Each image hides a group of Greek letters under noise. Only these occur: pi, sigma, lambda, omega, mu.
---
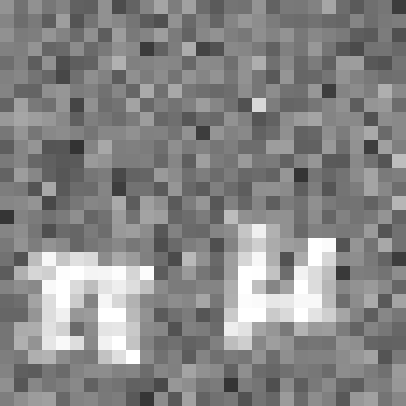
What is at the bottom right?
mu
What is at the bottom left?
pi
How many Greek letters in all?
2
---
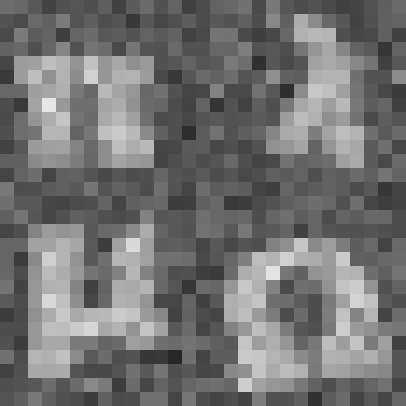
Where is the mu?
bottom left
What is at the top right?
lambda
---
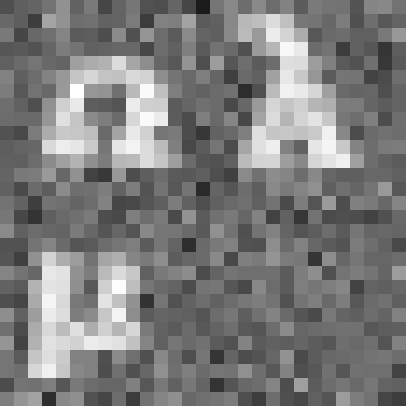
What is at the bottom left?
mu
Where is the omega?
top left
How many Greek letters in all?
3
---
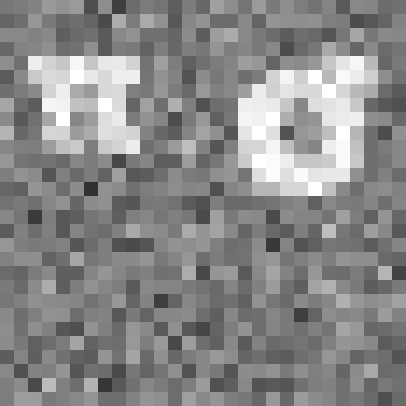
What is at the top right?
sigma
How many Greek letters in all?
2
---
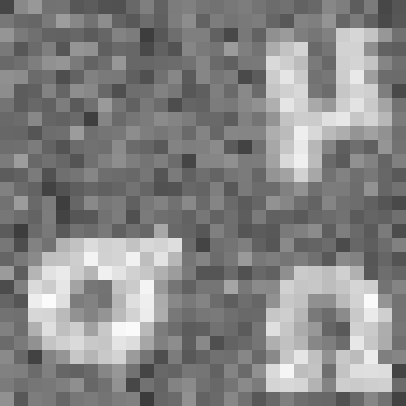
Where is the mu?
top right
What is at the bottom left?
sigma
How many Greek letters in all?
3
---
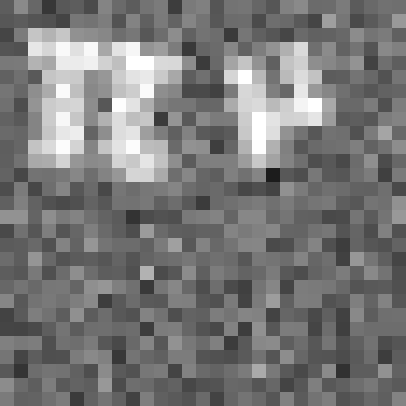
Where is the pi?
top left
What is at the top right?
mu
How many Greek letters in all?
2
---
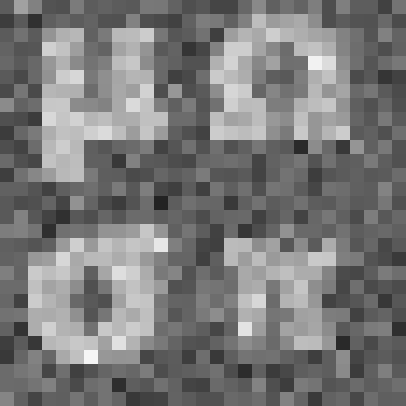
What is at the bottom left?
sigma
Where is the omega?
top right
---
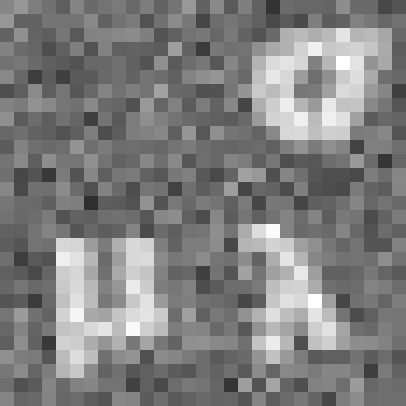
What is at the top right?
sigma
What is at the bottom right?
lambda
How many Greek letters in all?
3
